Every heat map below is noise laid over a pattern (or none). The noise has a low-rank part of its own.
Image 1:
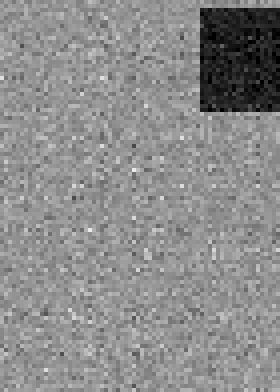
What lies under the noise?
one block
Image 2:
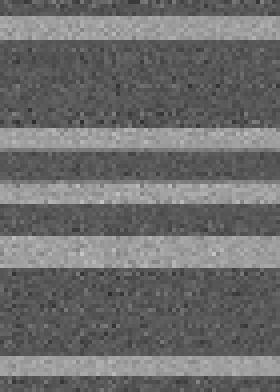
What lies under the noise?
bands of rows
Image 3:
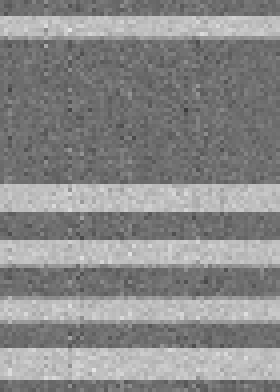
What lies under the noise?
bands of rows
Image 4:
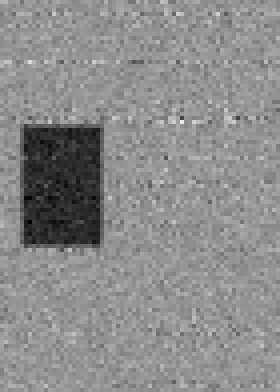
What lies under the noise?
one block
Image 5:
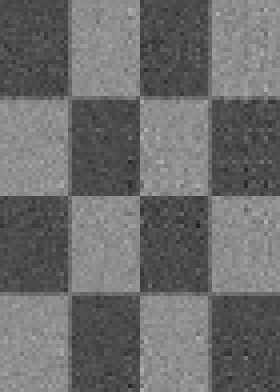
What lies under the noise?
a checkerboard
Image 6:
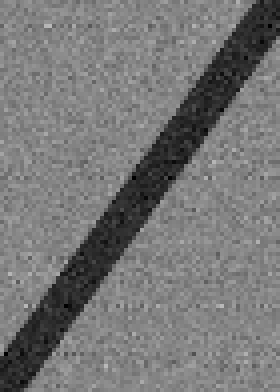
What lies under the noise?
a diagonal band
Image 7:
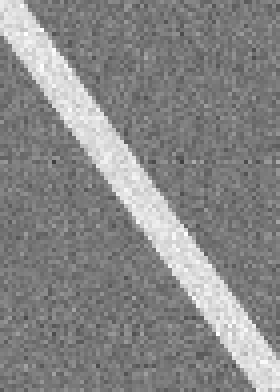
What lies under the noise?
a diagonal band
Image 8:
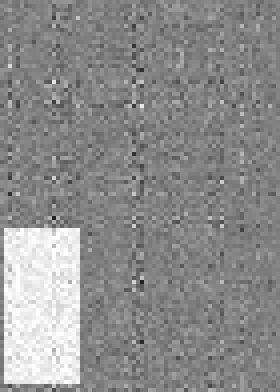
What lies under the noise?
one block
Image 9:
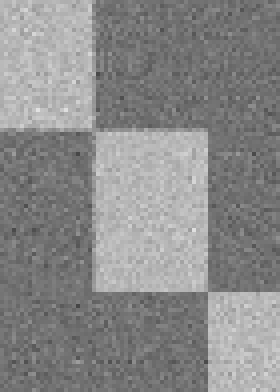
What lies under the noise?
blocks along the diagonal
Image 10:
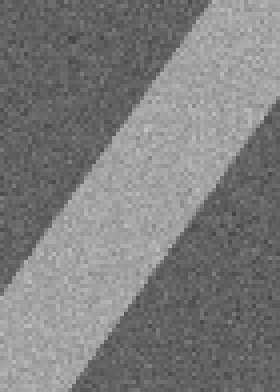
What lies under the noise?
a diagonal band
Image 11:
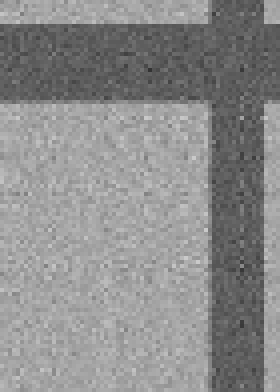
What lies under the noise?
bands of rows crossing bands of columns
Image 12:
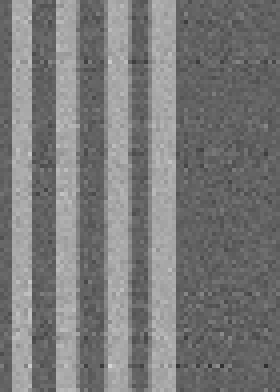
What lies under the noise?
bands of columns
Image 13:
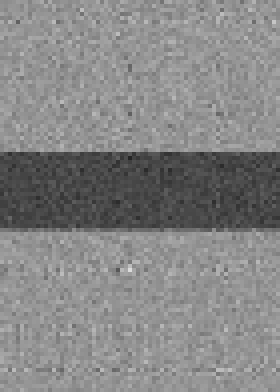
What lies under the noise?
one band of rows
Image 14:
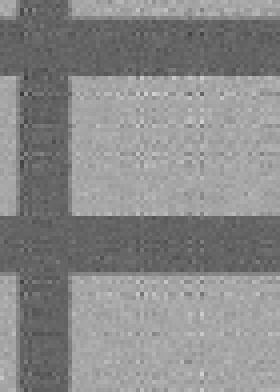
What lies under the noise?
bands of rows crossing bands of columns
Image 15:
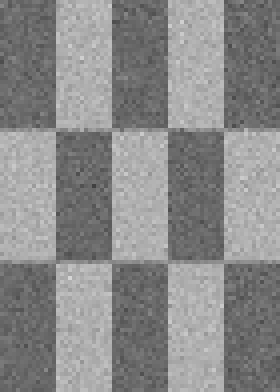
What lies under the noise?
a checkerboard
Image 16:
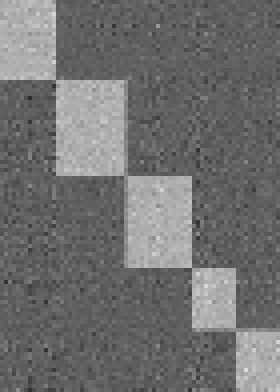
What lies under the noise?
blocks along the diagonal
